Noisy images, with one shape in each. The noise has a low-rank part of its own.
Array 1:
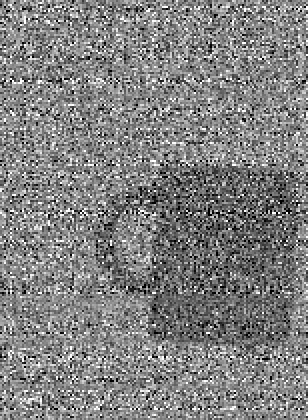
cup
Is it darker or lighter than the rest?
darker
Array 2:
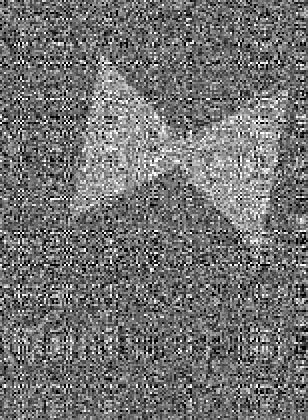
bow tie
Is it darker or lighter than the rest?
lighter
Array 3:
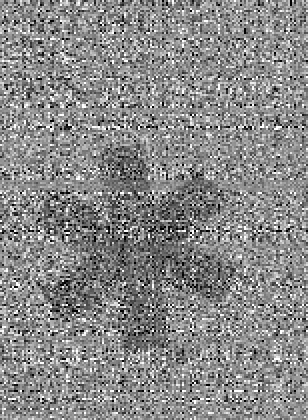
asterisk
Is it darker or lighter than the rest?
darker
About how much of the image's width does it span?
two thirds
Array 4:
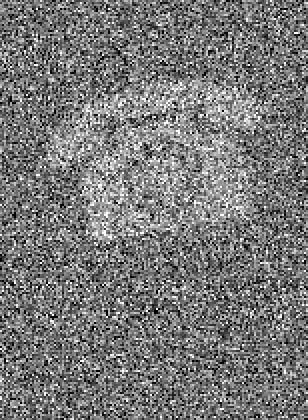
telephone
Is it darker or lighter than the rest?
lighter
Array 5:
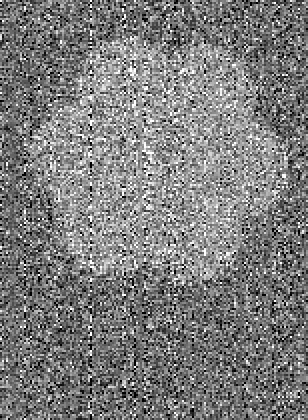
flower
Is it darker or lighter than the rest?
lighter
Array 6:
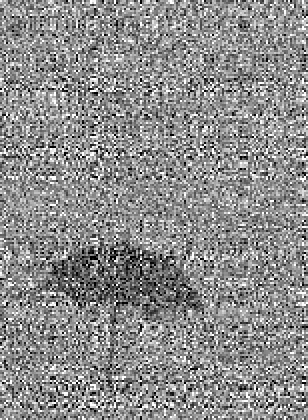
umbrella
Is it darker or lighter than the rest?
darker
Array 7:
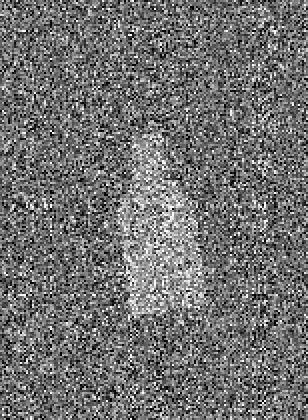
bottle
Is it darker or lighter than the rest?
lighter
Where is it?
centre
